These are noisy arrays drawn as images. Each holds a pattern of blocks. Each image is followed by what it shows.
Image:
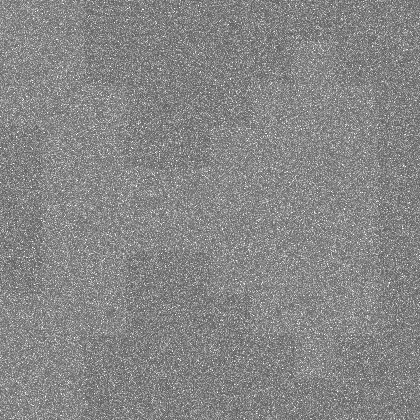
top and bottom mirror each other
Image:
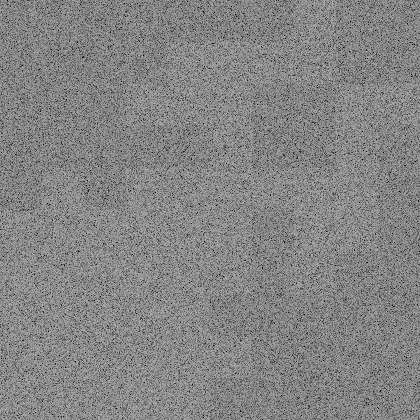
mirrored about the diagonal from the bottom left
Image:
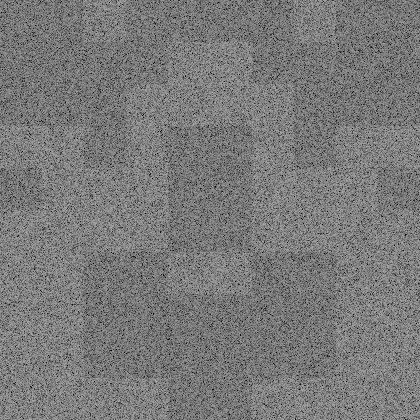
left and right mirror each other
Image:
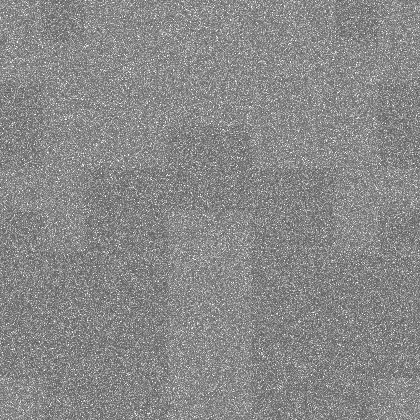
left and right mirror each other
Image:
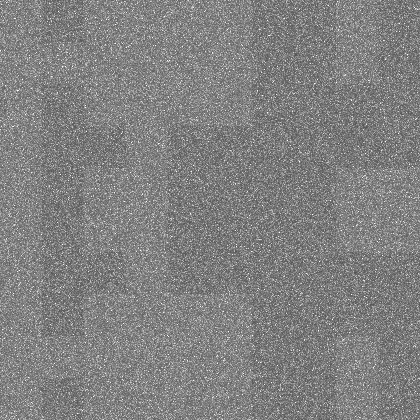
top and bottom mirror each other
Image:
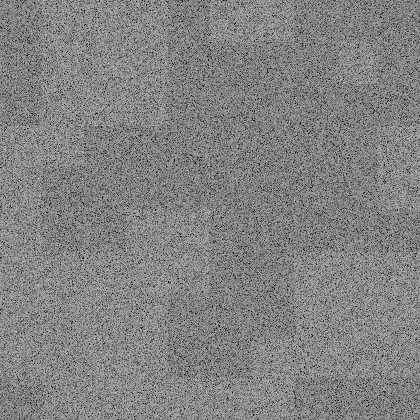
mirrored about the diagonal from the bottom left
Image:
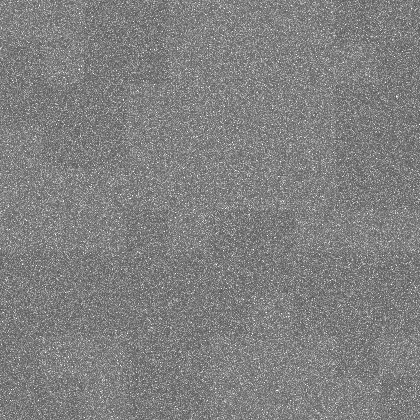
no symmetry
